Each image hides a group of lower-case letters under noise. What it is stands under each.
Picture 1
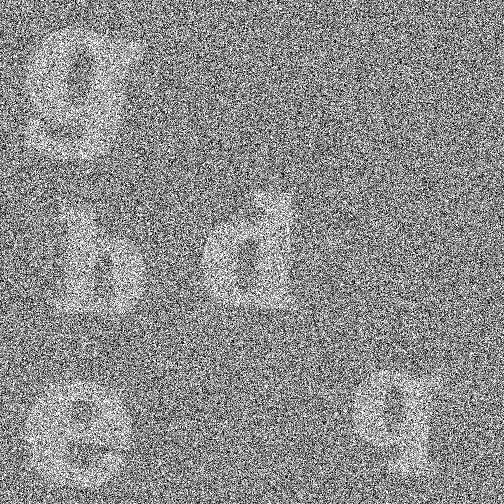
top left: g; middle left: b; centre: d; bottom left: e; bottom right: q
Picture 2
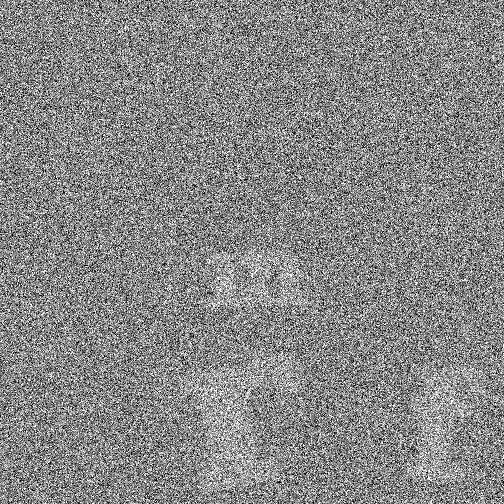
centre: m; bottom middle: r; bottom right: f
